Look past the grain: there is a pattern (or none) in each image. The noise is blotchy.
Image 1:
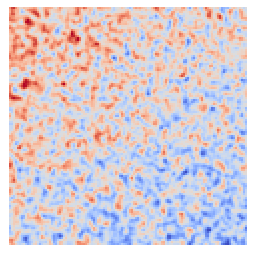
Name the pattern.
a smooth slope
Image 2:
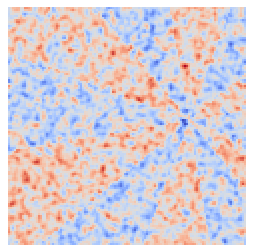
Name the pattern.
spokes from one point
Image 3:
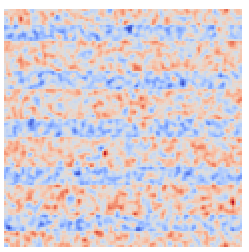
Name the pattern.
horizontal stripes
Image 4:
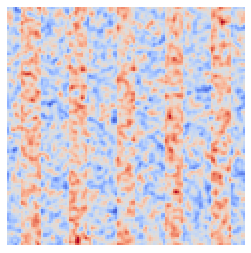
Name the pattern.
vertical stripes
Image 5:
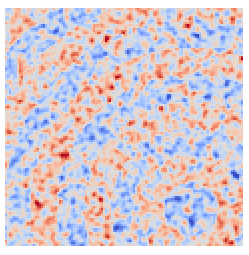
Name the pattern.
rings round one point
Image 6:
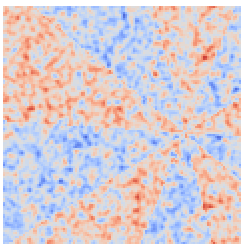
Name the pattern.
spokes from one point
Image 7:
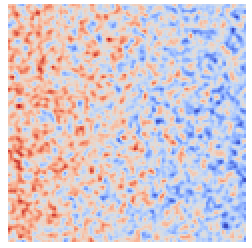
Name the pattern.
a smooth slope
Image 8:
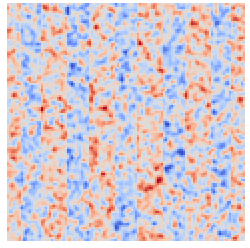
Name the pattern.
vertical stripes
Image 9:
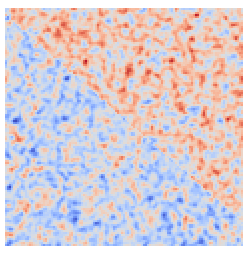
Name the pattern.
a sharp edge
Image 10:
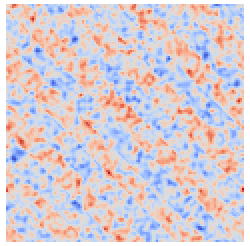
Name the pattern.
diagonal stripes
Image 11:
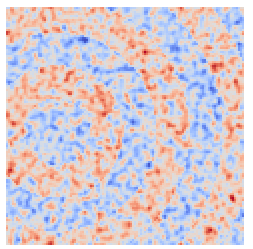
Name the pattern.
rings round one point
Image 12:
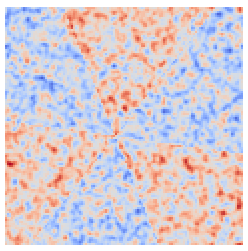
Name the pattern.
spokes from one point
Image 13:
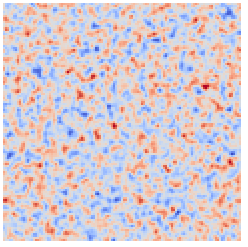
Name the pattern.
only noise
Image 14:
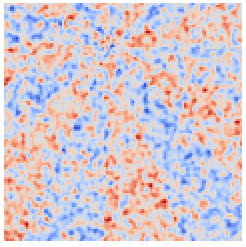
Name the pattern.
spokes from one point
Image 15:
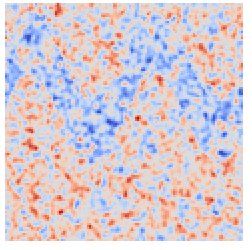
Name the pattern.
a wavy band
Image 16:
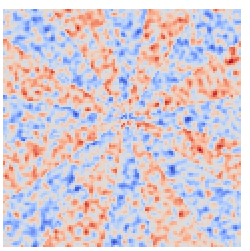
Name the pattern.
spokes from one point
